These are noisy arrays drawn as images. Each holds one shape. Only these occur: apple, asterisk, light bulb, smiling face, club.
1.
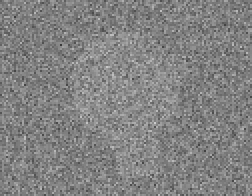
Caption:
light light bulb
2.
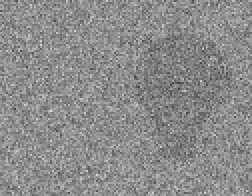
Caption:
dark light bulb
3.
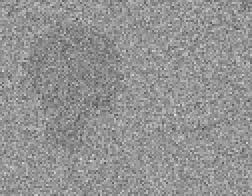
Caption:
dark light bulb
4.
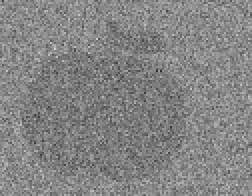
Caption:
dark apple
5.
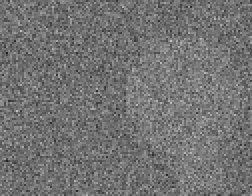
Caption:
light light bulb
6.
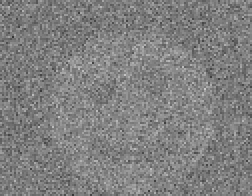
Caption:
light smiling face
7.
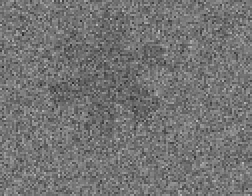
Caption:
dark asterisk
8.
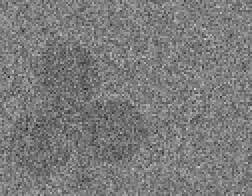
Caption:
dark club
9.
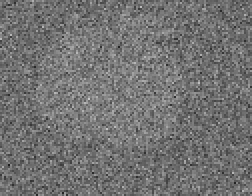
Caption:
light apple
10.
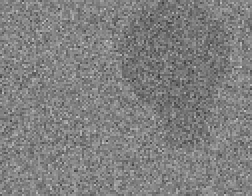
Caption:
dark light bulb
